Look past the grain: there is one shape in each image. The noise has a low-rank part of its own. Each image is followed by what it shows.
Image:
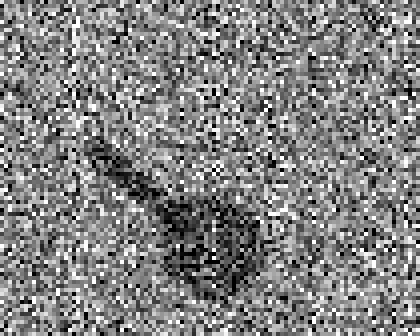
lollipop
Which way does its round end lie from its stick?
down and right
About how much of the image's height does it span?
half
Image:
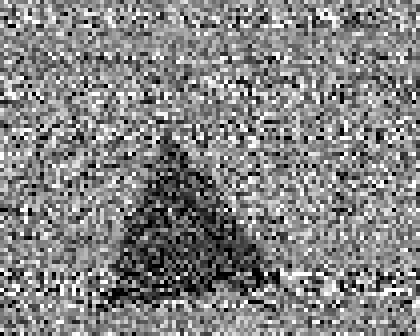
triangle
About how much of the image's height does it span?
half
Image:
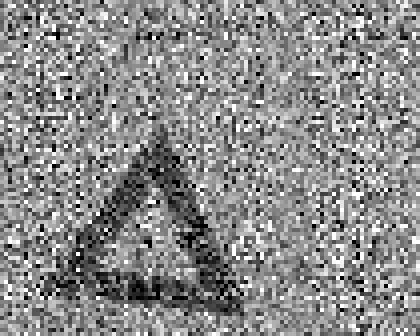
triangle frame
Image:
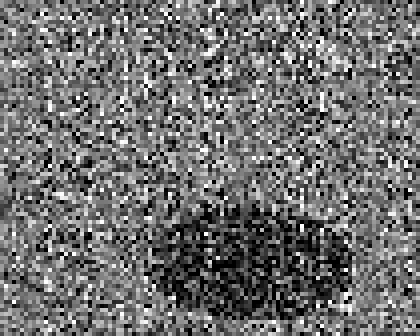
ellipse
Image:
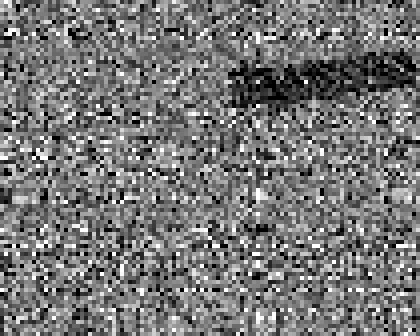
bar
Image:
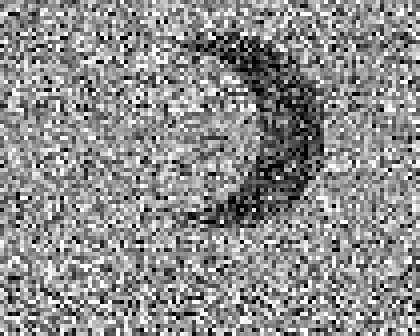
crescent
